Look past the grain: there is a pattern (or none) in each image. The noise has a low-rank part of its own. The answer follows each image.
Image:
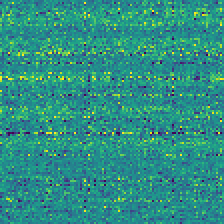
bands of rows
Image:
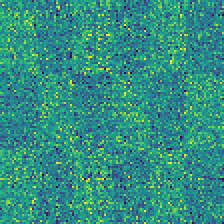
a checkerboard
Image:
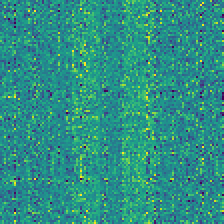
bands of columns
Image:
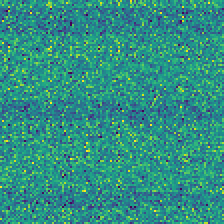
bands of rows
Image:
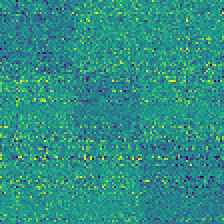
blocks along the diagonal
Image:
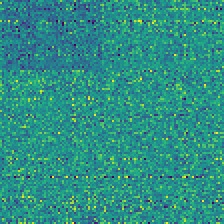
one block
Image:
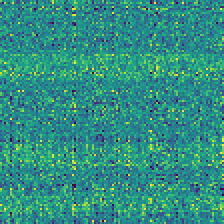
bands of rows
